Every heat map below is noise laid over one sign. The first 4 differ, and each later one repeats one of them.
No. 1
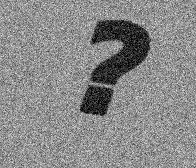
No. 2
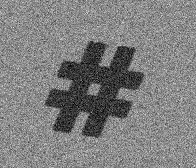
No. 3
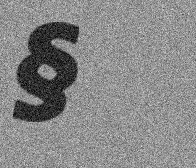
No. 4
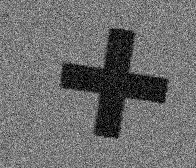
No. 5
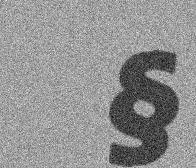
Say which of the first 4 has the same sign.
3
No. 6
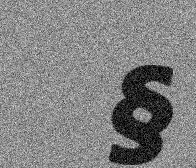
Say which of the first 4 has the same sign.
3
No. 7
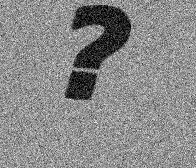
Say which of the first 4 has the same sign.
1
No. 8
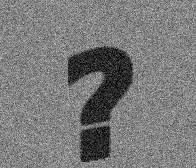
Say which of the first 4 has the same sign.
1
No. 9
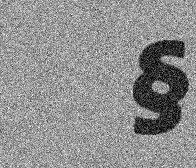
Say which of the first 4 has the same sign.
3
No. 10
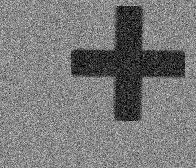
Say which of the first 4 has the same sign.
4
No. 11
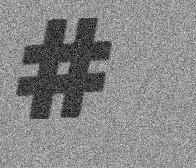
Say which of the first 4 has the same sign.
2
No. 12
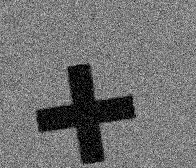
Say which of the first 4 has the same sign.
4
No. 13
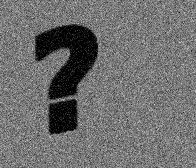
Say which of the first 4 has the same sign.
1
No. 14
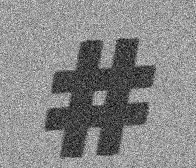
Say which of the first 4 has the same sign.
2
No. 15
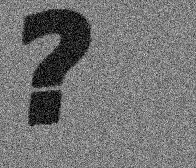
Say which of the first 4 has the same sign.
1
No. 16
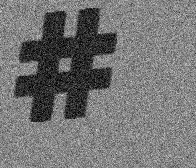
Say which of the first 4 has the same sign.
2
